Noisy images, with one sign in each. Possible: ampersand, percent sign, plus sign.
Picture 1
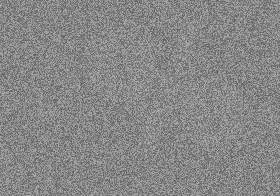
percent sign
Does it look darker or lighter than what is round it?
lighter
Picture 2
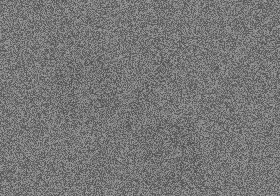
percent sign
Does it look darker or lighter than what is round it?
darker
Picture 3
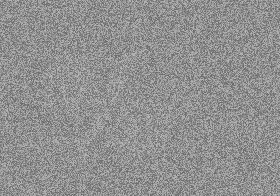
percent sign
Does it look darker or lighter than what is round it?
lighter
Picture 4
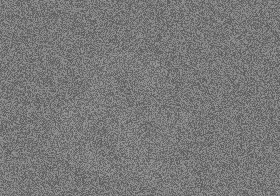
ampersand
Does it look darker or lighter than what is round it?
lighter
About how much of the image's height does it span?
two thirds
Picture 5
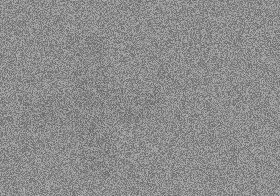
plus sign
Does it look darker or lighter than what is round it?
darker
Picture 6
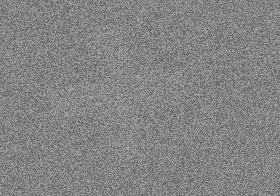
plus sign
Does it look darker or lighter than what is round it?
lighter
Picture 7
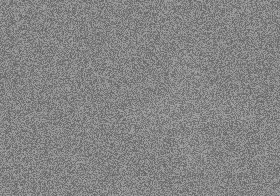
plus sign
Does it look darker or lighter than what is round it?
lighter
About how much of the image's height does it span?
two thirds
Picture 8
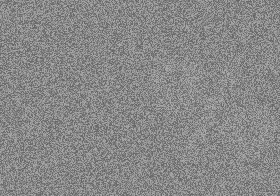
percent sign
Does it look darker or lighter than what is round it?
lighter
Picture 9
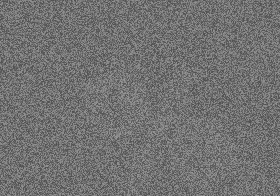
percent sign
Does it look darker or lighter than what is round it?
lighter
